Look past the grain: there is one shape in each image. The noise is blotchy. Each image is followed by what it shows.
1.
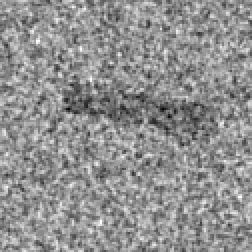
bar
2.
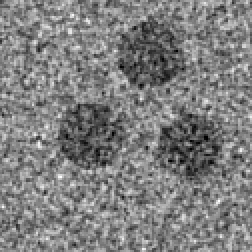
three dots
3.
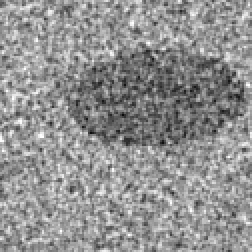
ellipse
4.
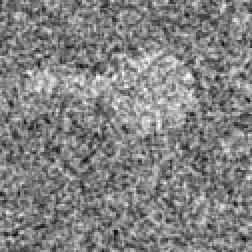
lollipop
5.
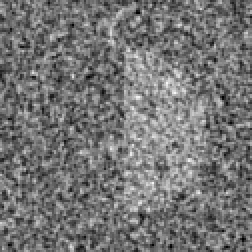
half disc
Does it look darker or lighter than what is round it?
lighter
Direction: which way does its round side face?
right
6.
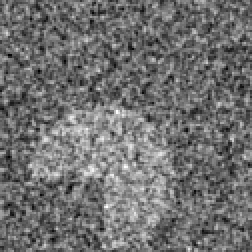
disc with a wedge cut out
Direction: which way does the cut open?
down and left
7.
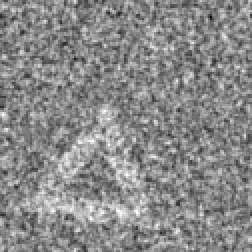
triangle frame
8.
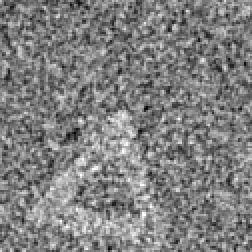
triangle frame
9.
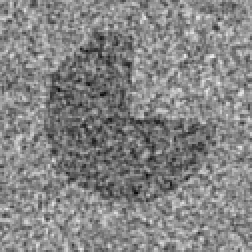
disc with a wedge cut out
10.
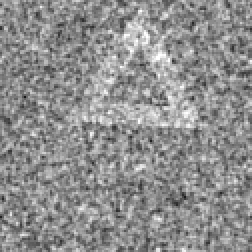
triangle frame
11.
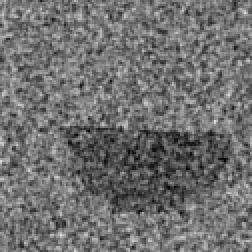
half disc
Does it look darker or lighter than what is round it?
darker
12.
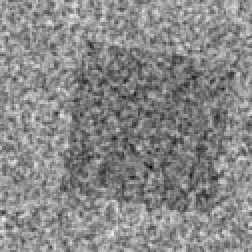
square
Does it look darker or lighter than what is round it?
darker
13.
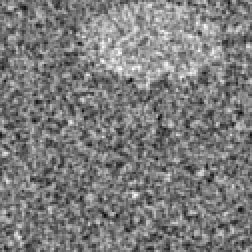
ellipse
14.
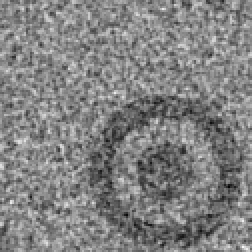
bullseye
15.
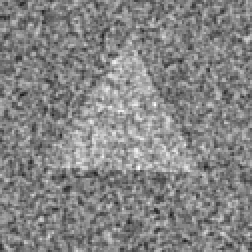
triangle
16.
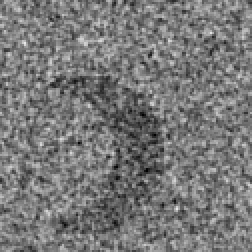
crescent
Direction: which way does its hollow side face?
left
